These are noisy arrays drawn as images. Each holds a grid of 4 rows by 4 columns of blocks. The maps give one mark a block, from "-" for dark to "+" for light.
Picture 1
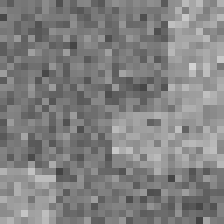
---+
---+
--++
+---
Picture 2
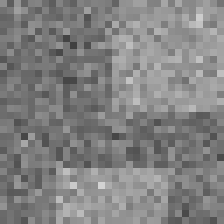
--++
--++
----
-++-
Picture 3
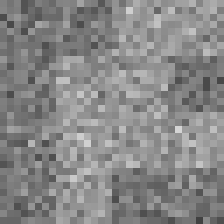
--++
-++-
-+++
-+--
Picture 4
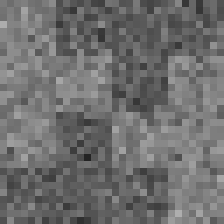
+---
++-+
+-++
---+
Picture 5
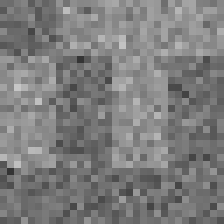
-+++
+-+-
+-+-
----
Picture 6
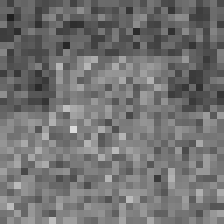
----
-++-
++++
++++
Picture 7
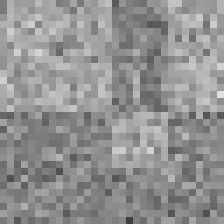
++-+
++-+
--+-
----
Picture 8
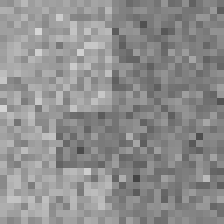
++--
++--
+---
++--
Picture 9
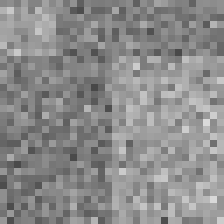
+---
--++
--++
--++
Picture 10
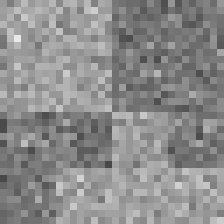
++--
++--
--+-
-+++
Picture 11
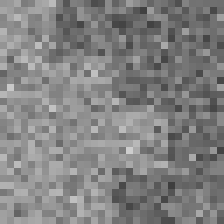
+---
++--
+++-
++--
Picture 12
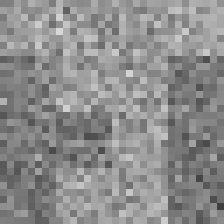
++++
-++-
--+-
-++-
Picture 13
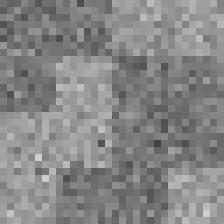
--++
-+--
++--
+--+
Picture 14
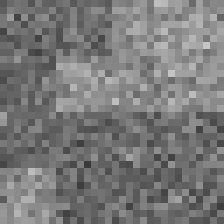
--++
-+++
----
+---
